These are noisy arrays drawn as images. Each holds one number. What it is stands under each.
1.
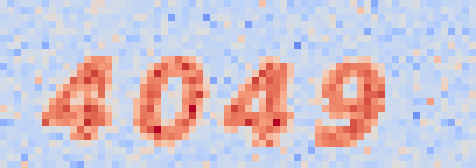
4049
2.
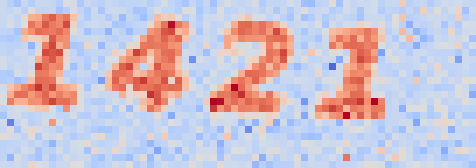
1421
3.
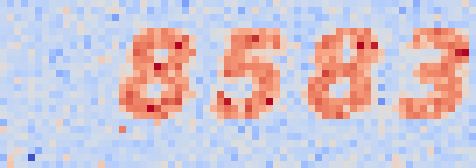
8583
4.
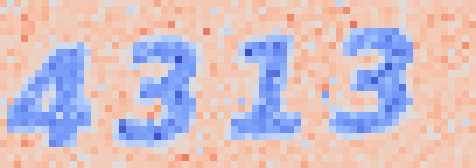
4313
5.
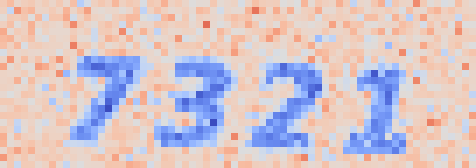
7321
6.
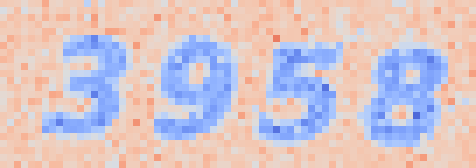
3958
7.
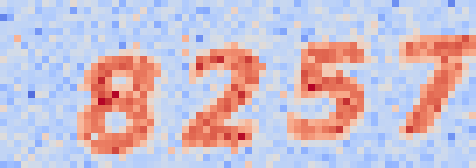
8257
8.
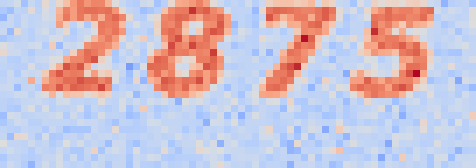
2875
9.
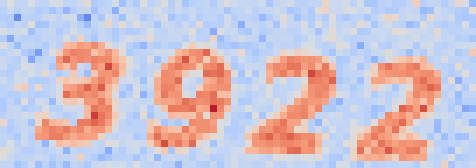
3922
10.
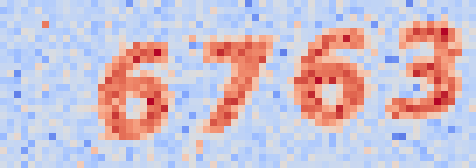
6763
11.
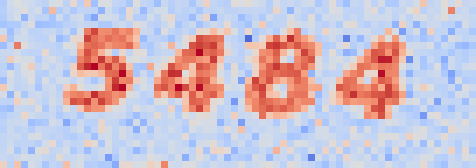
5484
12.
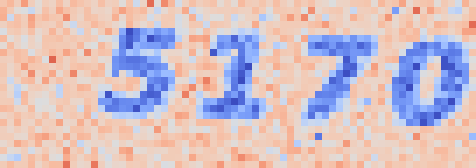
5170
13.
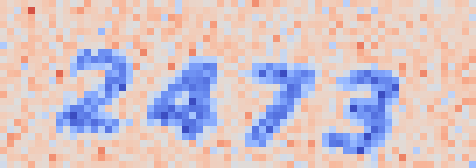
2473
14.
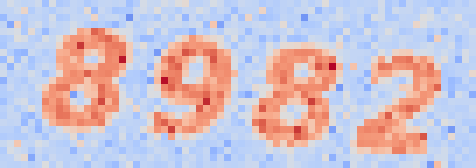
8982
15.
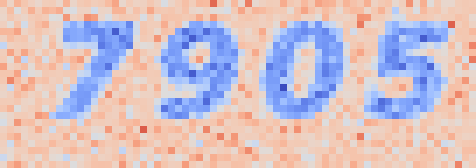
7905
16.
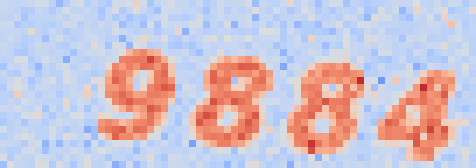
9884
